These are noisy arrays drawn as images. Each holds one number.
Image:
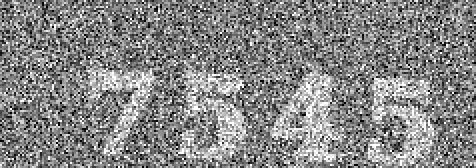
7545
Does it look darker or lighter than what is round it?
lighter
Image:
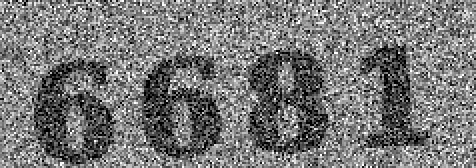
6681
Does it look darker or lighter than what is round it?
darker
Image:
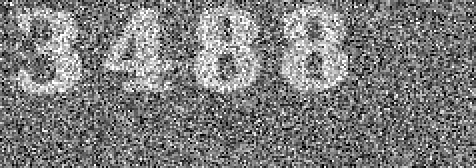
3488
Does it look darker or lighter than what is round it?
lighter
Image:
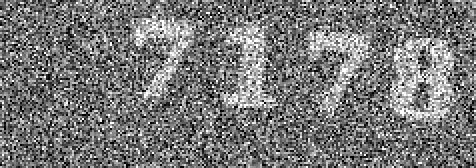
7178
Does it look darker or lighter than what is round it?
lighter
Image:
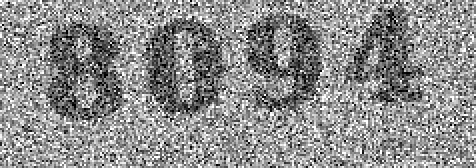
8094
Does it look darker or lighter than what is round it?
darker
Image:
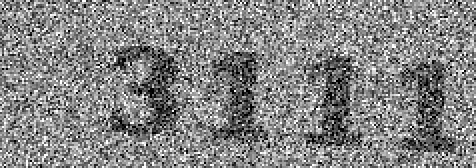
3111
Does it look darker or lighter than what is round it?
darker
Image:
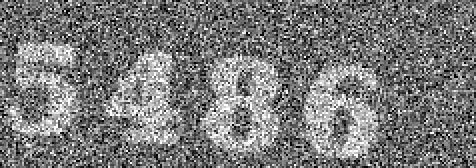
5486
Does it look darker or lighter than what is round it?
lighter
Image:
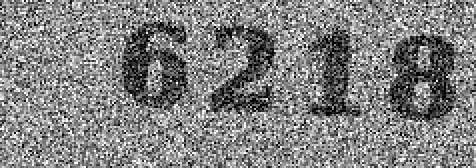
6218
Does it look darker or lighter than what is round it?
darker
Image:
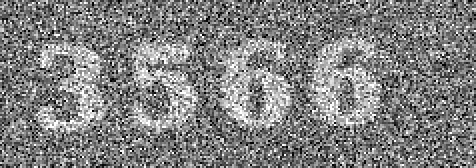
3566
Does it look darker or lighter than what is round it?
lighter
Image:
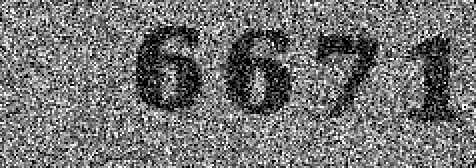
6671
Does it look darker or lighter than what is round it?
darker
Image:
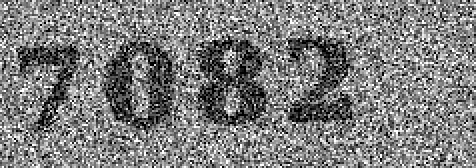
7082
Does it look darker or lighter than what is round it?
darker
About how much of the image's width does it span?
two thirds
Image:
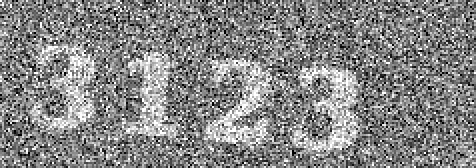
3123
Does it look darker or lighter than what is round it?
lighter
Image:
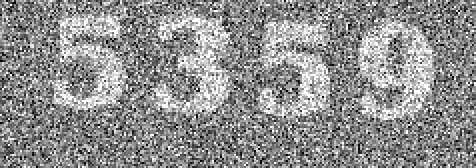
5359
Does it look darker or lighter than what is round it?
lighter
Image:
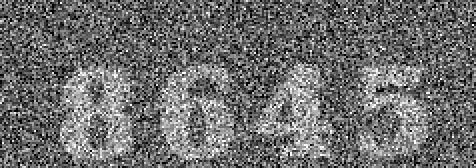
8645
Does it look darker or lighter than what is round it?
lighter
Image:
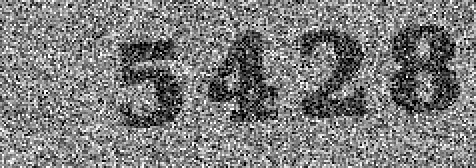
5428
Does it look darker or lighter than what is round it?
darker
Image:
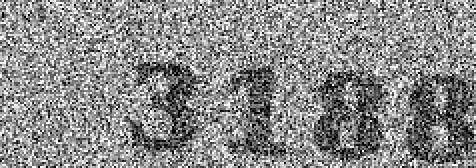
3188
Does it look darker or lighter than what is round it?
darker
